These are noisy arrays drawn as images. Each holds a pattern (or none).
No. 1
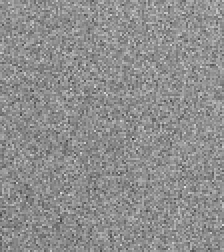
a smooth slope
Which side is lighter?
top right
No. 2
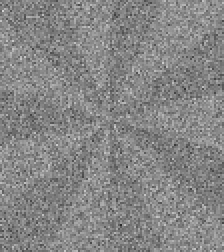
spokes from one point
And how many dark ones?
7
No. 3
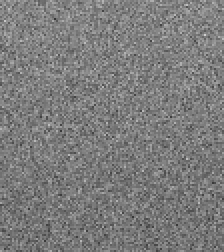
a smooth slope
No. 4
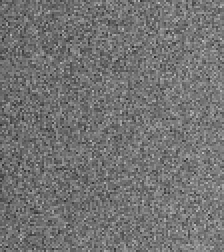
a smooth slope
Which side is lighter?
right
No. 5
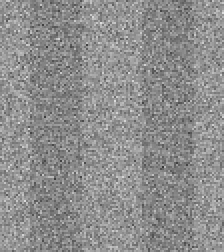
vertical stripes
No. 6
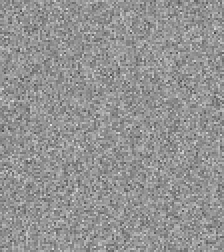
only noise
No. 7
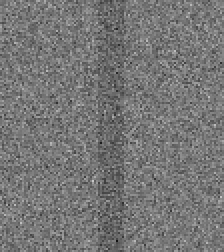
one vertical stripe
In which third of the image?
middle
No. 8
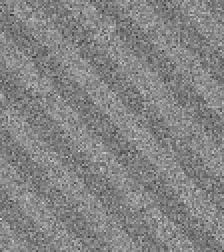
diagonal stripes
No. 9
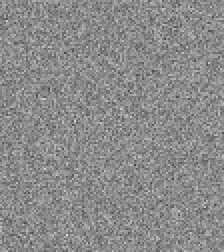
only noise
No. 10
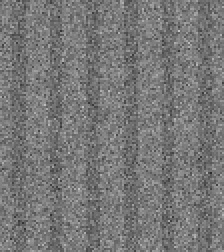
vertical stripes
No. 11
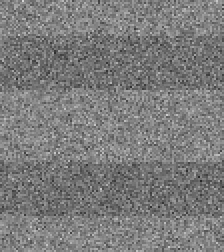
horizontal stripes
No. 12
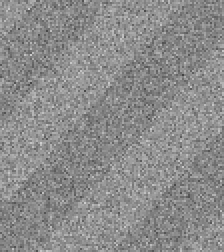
diagonal stripes
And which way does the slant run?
bottom left to top right
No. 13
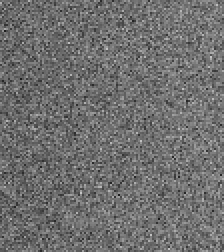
a smooth slope
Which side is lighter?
right
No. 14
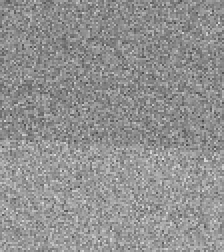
a sharp edge
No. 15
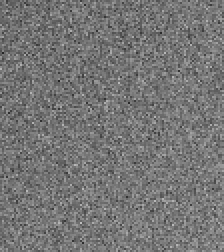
a smooth slope
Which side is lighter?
bottom right
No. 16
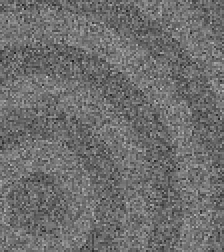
rings round one point
